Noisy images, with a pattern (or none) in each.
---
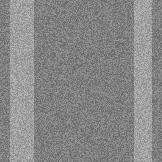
bands of columns
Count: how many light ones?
2
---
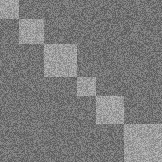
blocks along the diagonal
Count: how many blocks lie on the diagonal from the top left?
6
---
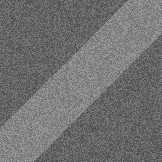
a diagonal band
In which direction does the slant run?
bottom left to top right
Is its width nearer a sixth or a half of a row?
a half
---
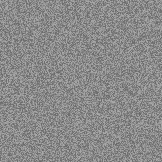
only noise
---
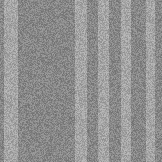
bands of columns
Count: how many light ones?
5
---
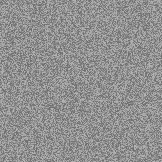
only noise
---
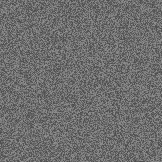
only noise
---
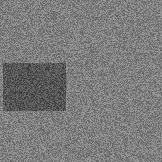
one block
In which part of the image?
middle left
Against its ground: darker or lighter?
darker
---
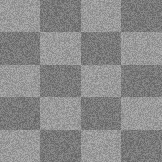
a checkerboard
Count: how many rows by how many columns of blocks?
5 by 4
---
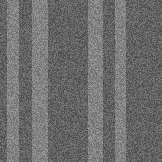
bands of columns
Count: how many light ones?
4
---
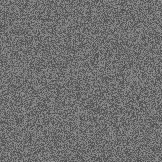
only noise
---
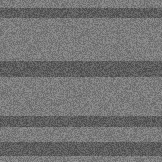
bands of rows
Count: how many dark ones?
4
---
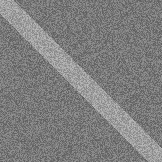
a diagonal band
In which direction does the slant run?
top left to bottom right
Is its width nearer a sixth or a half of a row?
a sixth
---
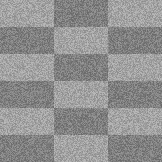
a checkerboard
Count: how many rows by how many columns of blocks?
6 by 3
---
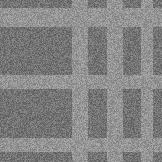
bands of rows crossing bands of columns
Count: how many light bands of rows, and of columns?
3 and 3
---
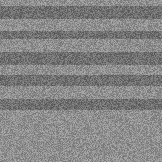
bands of rows
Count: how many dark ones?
5
